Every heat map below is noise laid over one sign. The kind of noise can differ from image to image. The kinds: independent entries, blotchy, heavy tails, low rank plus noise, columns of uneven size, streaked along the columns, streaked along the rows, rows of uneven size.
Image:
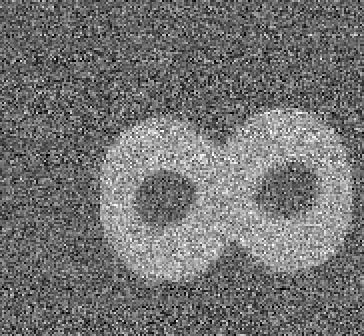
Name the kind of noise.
rows of uneven size
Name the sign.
infinity sign
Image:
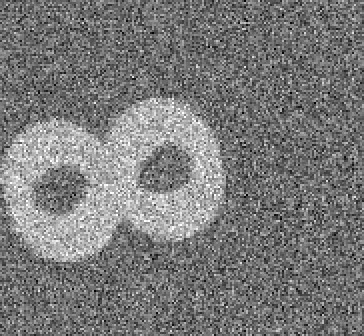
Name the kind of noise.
low rank plus noise
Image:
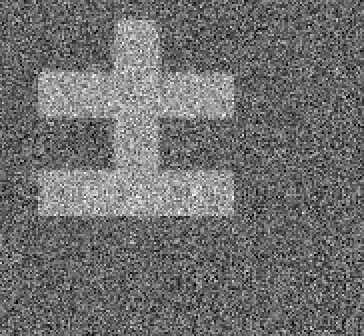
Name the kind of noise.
low rank plus noise
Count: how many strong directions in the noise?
five to eight
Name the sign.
plus-minus sign
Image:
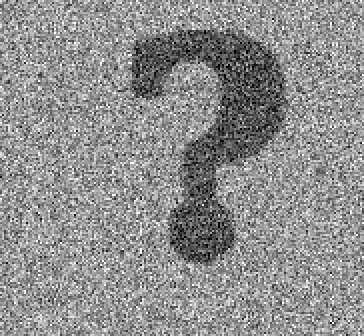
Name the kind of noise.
low rank plus noise
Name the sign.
question mark
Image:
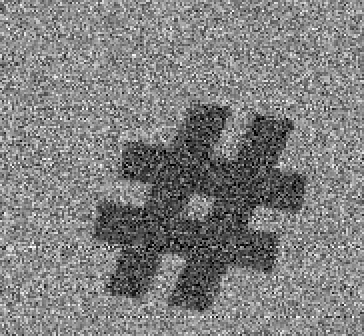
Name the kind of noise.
rows of uneven size
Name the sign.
hash sign
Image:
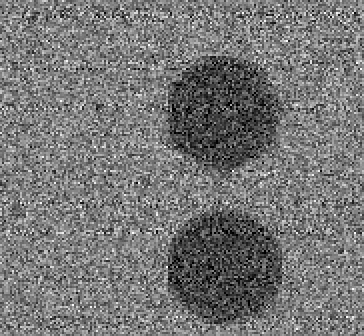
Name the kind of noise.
rows of uneven size
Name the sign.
colon
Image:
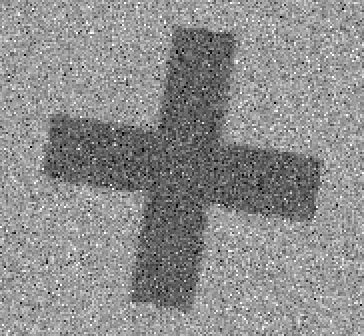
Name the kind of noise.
heavy tails
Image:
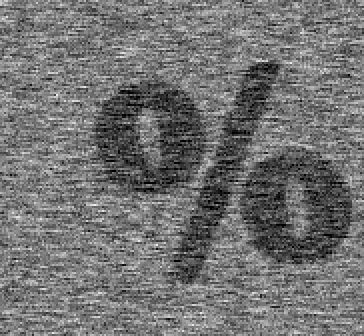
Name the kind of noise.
streaked along the rows
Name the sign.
percent sign
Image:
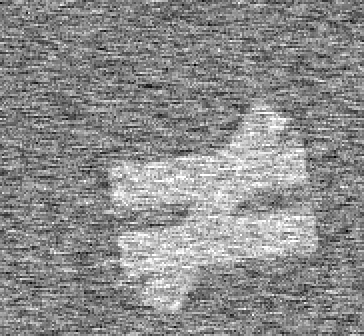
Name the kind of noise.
streaked along the rows
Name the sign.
not-equal sign
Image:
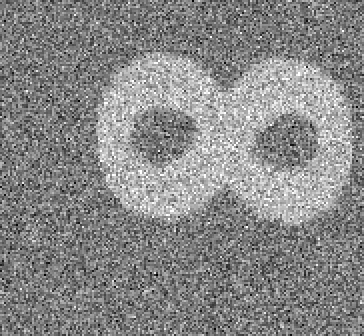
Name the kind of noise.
independent entries
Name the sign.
infinity sign
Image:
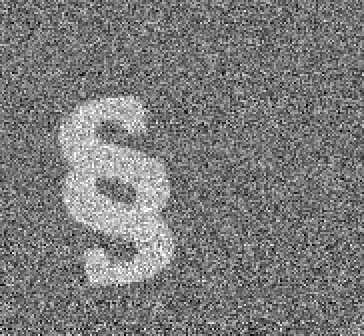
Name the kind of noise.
rows of uneven size
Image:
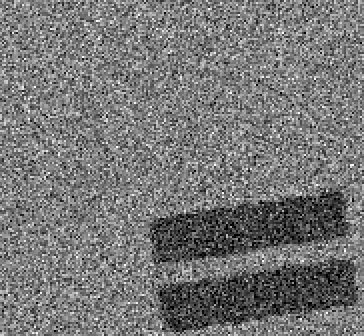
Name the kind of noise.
independent entries
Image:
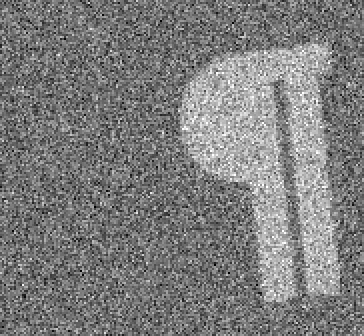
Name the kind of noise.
independent entries
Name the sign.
pilcrow
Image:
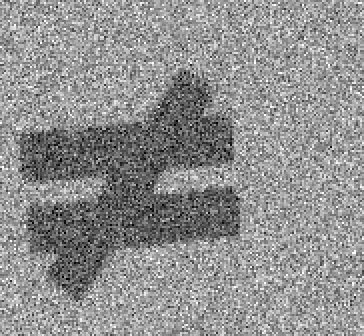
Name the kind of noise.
independent entries
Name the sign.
not-equal sign
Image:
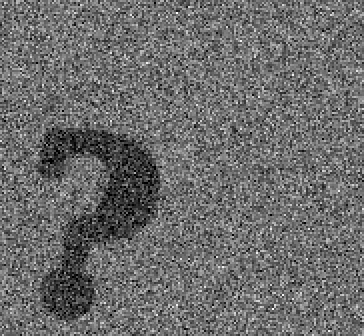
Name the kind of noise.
independent entries
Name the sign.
question mark
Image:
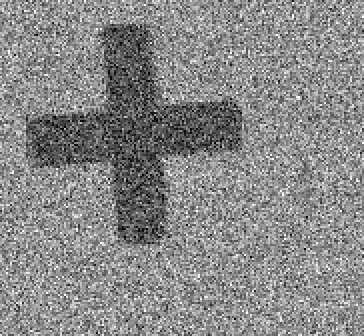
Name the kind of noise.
independent entries
